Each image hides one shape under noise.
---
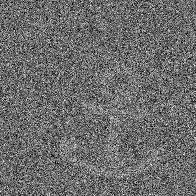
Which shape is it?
anchor
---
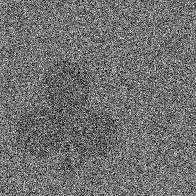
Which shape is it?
club
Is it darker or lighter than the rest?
darker
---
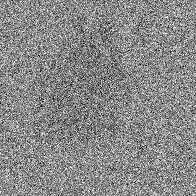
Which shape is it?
chess knight
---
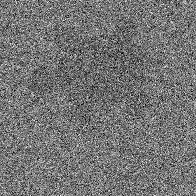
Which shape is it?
turtle
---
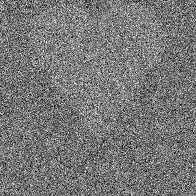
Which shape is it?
heart
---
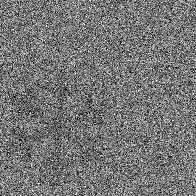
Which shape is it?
snowflake
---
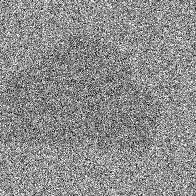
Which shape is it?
cloud
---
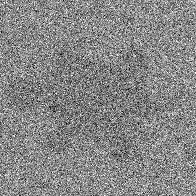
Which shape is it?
turtle
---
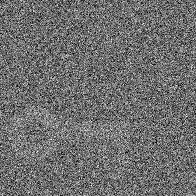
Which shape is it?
key
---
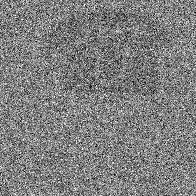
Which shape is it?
telephone
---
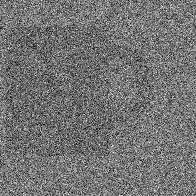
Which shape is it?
cup
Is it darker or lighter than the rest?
darker
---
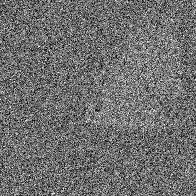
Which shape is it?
chess knight
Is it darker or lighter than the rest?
lighter
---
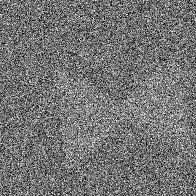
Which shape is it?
bow tie
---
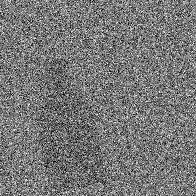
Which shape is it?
bottle
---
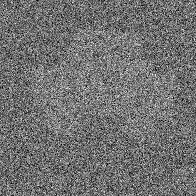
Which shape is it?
car
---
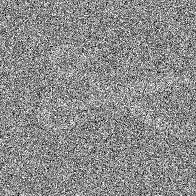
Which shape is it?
pair of scissors
